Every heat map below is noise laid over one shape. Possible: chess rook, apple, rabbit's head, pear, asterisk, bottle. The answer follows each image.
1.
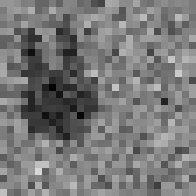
rabbit's head
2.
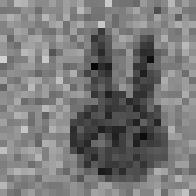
rabbit's head
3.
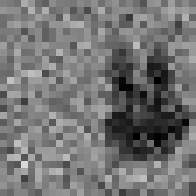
rabbit's head
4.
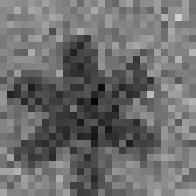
asterisk
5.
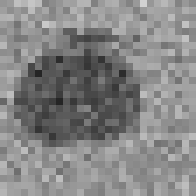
apple
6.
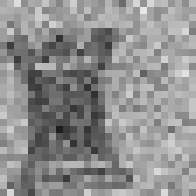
chess rook
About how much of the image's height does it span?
nearly all
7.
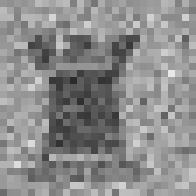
chess rook
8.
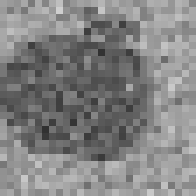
apple
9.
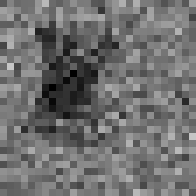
chess rook
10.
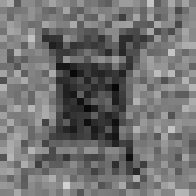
chess rook
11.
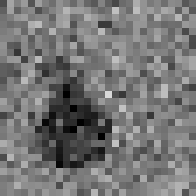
pear
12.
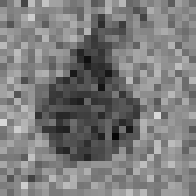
pear
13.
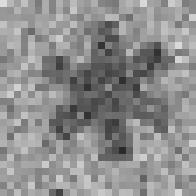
asterisk
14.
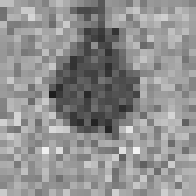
pear
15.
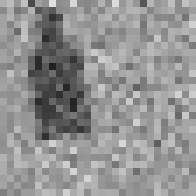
bottle
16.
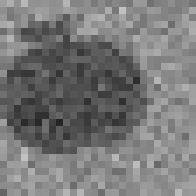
apple
